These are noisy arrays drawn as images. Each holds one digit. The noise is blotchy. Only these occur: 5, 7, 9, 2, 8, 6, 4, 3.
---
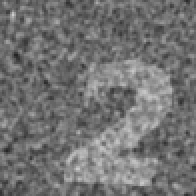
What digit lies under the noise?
2
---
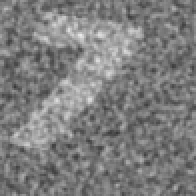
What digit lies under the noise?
7
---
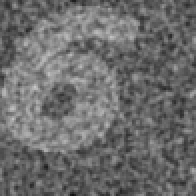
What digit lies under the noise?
6
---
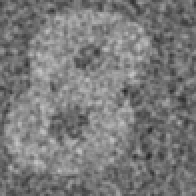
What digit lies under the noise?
8
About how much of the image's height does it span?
nearly all
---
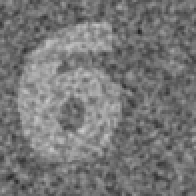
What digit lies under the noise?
6
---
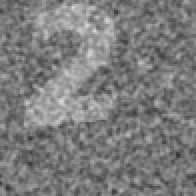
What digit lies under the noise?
2
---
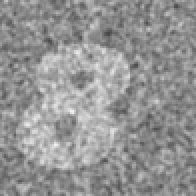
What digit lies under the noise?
8
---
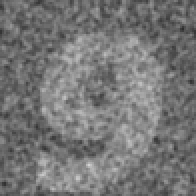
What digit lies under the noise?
9
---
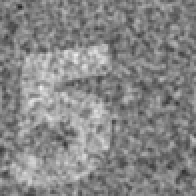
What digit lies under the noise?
5
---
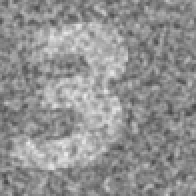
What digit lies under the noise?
3
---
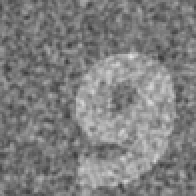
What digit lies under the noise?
9
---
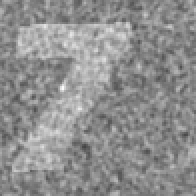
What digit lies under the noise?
7
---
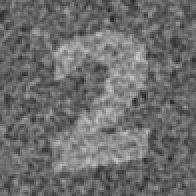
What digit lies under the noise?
2
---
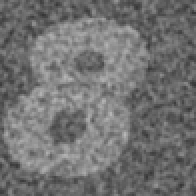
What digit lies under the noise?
8
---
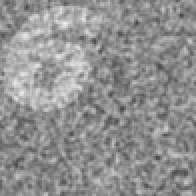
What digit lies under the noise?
6
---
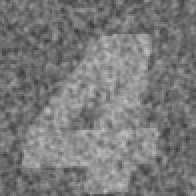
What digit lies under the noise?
4
